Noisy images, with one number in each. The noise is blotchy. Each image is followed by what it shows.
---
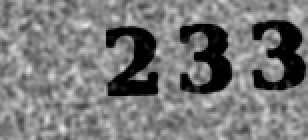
233
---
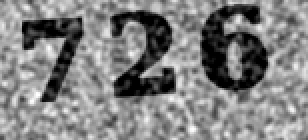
726
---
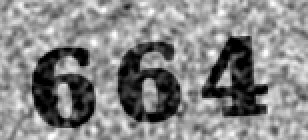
664
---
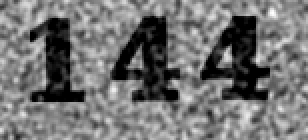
144
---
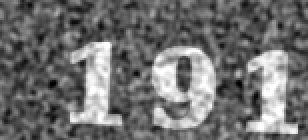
191
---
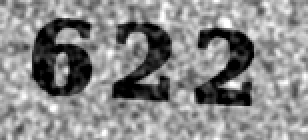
622
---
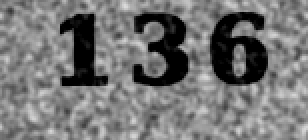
136
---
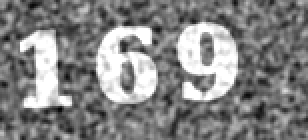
169
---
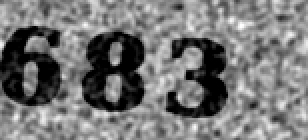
683
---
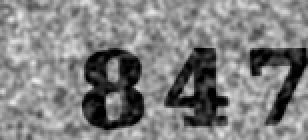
847
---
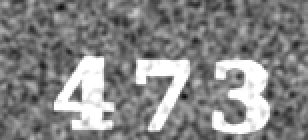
473
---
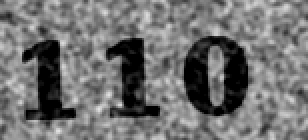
110
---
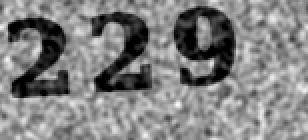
229
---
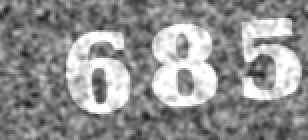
685
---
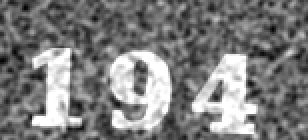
194
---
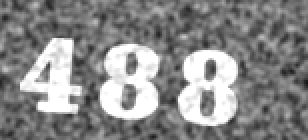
488
